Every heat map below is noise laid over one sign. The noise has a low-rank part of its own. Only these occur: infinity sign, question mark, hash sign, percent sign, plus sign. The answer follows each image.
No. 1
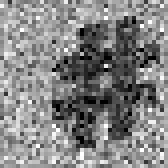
dark hash sign
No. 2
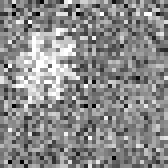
light hash sign
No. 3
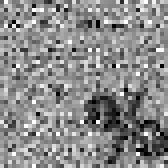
dark percent sign
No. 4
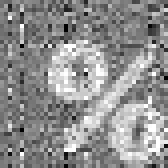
light percent sign
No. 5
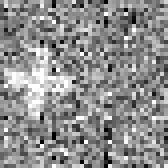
light plus sign, middle left
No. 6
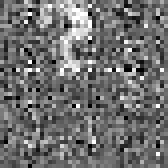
light question mark
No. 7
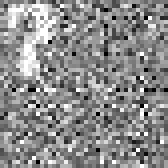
light question mark, top left
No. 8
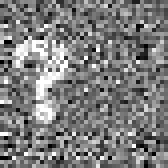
light question mark
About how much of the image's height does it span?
half
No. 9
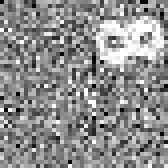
light infinity sign, top right
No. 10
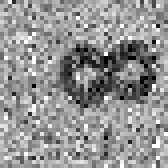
dark infinity sign
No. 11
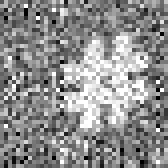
light hash sign
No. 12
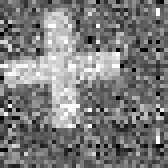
light plus sign
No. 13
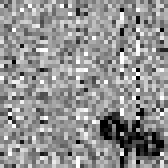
dark percent sign, bottom right
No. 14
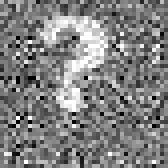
light question mark
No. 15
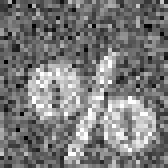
light percent sign
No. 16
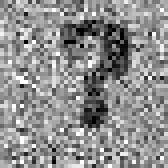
dark question mark
